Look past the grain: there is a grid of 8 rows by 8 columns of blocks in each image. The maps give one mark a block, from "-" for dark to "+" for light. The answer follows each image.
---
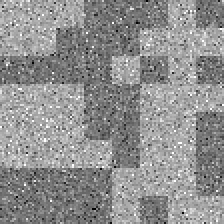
+++---+-
++---+++
----+-+-
+++--+++
+++--++-
++++-++-
----+++-
----+-++
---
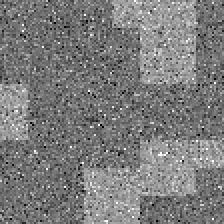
----+++-
-----++-
-----++-
+-------
+-------
-----+++
---++++-
---++---
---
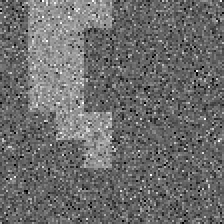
-+++----
-++-----
-++-----
-++-----
--++----
---+----
--------
--------
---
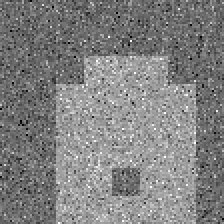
--------
--------
---+++--
--+++++-
--+++++-
--+++++-
--++-++-
--+++++-
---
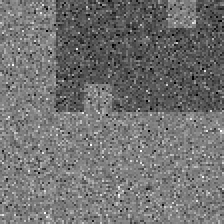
++----+-
++------
++------
++-+----
++++++++
++++++++
++++++++
++++++++
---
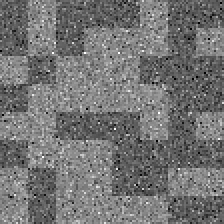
-+---+--
-+-+++-+
+-+++---
-+++++--
++---+-+
-+++----
+-++--++
+-++++--
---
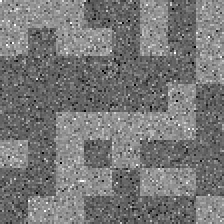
+++--+-+
+-++-+-+
-------+
------+-
--+++++-
+-+-+---
--++-++-
-++----+
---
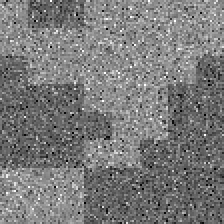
+--+++++
++++++++
-++++++-
---+++--
----++--
---++---
+++-----
+++-----
